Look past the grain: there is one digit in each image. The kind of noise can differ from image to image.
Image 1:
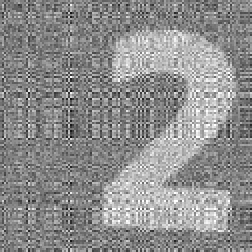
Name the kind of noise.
low rank plus noise
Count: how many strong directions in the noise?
one
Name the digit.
2
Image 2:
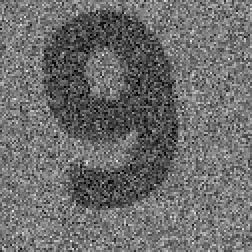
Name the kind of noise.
independent entries
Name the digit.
9
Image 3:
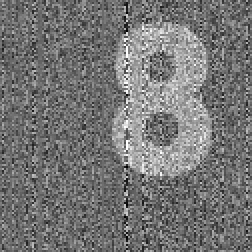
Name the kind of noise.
columns of uneven size
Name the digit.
8
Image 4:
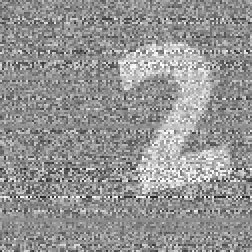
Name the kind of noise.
rows of uneven size
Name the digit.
2
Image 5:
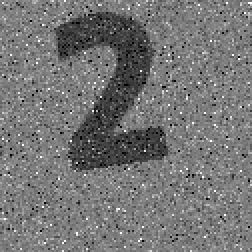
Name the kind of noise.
heavy tails
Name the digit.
2
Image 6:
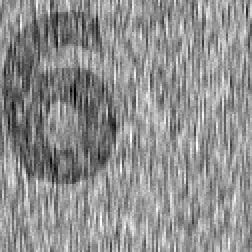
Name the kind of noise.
streaked along the columns
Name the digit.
6
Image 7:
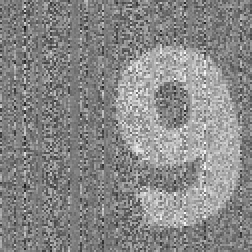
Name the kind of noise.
columns of uneven size
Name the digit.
9
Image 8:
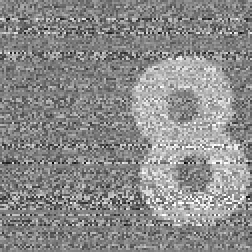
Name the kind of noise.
rows of uneven size
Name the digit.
8
